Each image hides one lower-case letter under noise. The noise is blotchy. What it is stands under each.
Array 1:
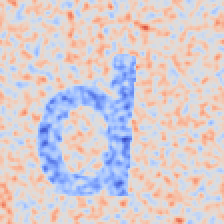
d
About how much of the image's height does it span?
two thirds
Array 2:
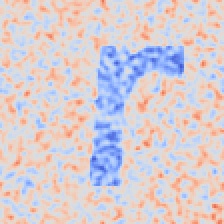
r
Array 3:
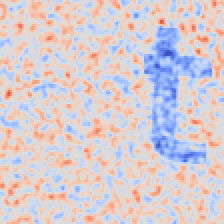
t
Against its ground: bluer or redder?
bluer
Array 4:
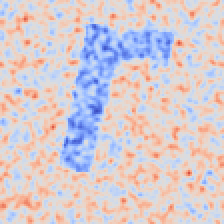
r
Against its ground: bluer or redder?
bluer
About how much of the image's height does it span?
two thirds
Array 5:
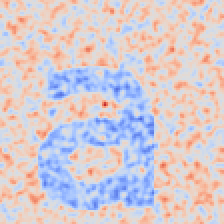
a
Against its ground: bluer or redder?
bluer
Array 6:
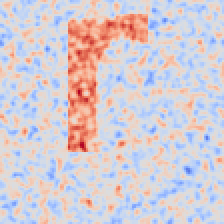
r
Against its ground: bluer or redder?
redder
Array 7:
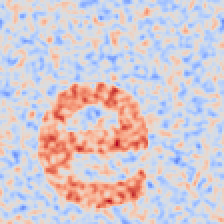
e
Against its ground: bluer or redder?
redder
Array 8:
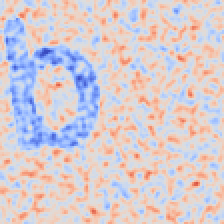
b
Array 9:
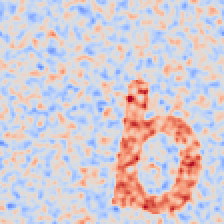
b
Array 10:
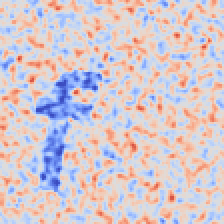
f
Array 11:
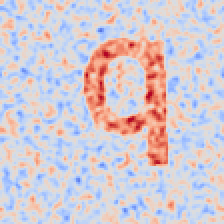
q
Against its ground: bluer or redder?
redder
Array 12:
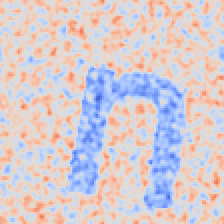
n
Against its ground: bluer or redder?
bluer
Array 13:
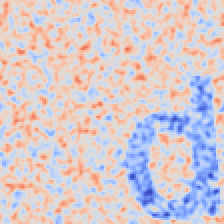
d
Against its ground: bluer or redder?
bluer
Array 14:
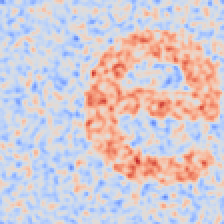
e
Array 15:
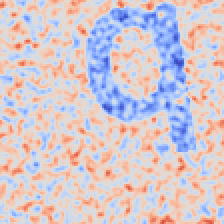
q
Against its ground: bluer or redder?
bluer
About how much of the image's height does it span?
two thirds
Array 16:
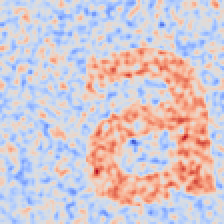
a
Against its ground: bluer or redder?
redder
